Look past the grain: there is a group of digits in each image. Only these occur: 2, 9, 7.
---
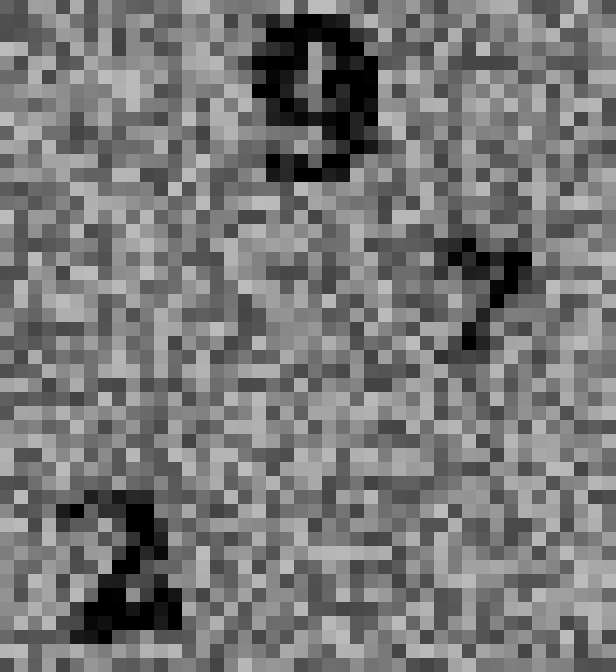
top middle: dark 9; middle right: dark 7; bottom left: dark 2
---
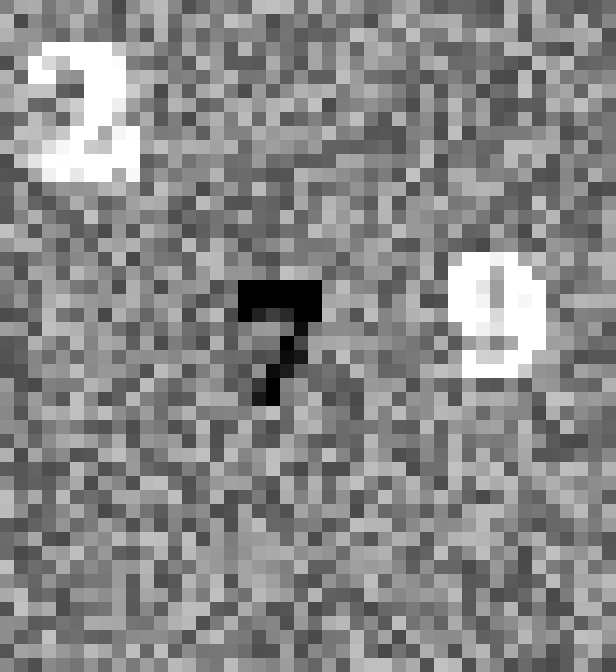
top left: light 2; centre: dark 7; middle right: light 9
